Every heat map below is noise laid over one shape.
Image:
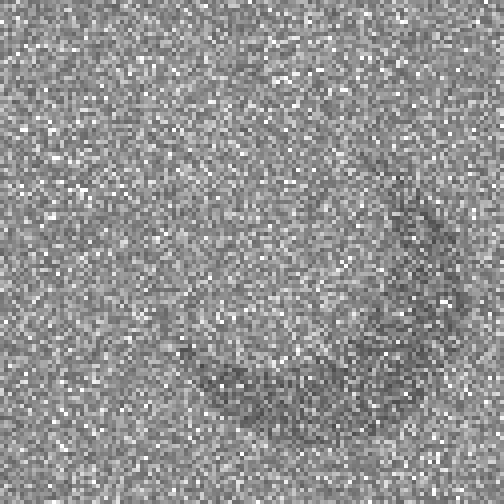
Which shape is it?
crescent
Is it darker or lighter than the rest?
darker
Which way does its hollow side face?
up and left
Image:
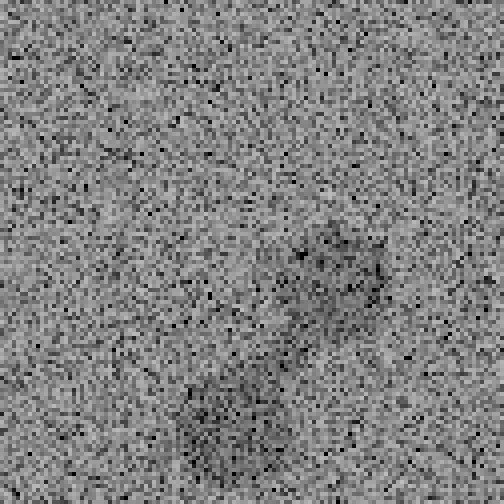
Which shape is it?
dumbbell
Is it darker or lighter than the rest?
darker
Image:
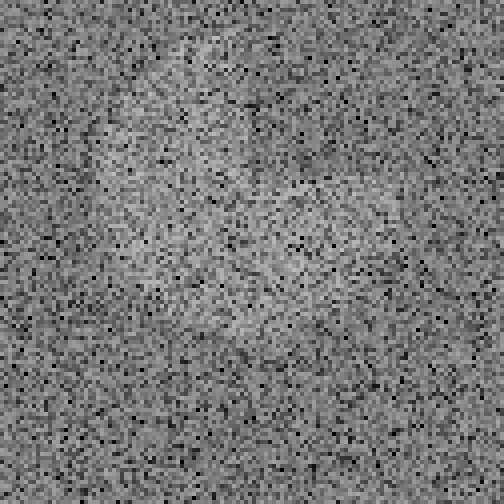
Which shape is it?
disc with a wedge cut out
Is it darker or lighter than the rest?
lighter
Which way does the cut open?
up and right
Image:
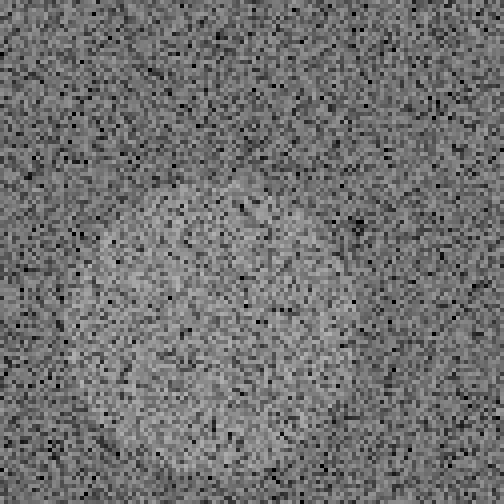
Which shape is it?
disc
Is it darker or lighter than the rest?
lighter
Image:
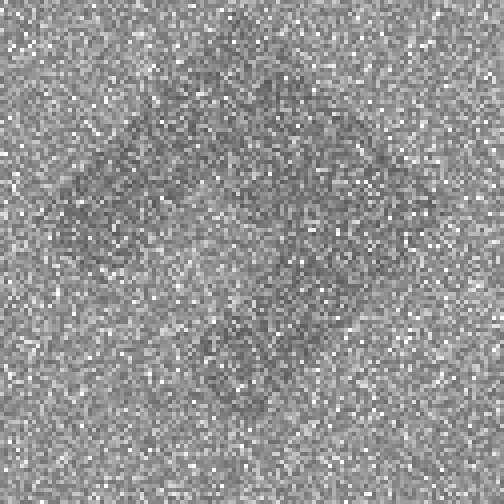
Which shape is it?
square with a notch
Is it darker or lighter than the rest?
darker
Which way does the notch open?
down and left
